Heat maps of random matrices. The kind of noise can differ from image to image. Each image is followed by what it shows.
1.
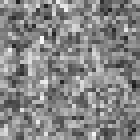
blotchy
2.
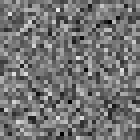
independent entries
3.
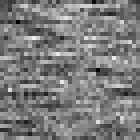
streaked along the rows
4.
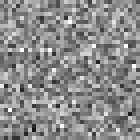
independent entries
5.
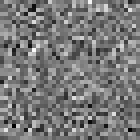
low rank plus noise
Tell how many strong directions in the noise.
two
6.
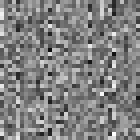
columns of uneven size
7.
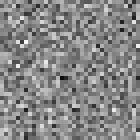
low rank plus noise
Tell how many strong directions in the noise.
five to eight
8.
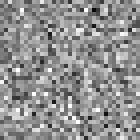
low rank plus noise
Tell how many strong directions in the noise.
five to eight
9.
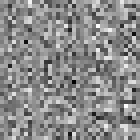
columns of uneven size
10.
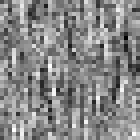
streaked along the columns
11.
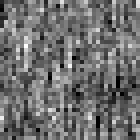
streaked along the columns
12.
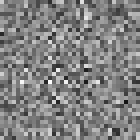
low rank plus noise
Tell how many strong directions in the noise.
three or four
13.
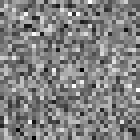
independent entries
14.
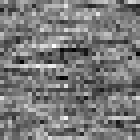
streaked along the rows
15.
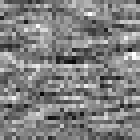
streaked along the rows
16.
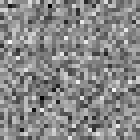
independent entries
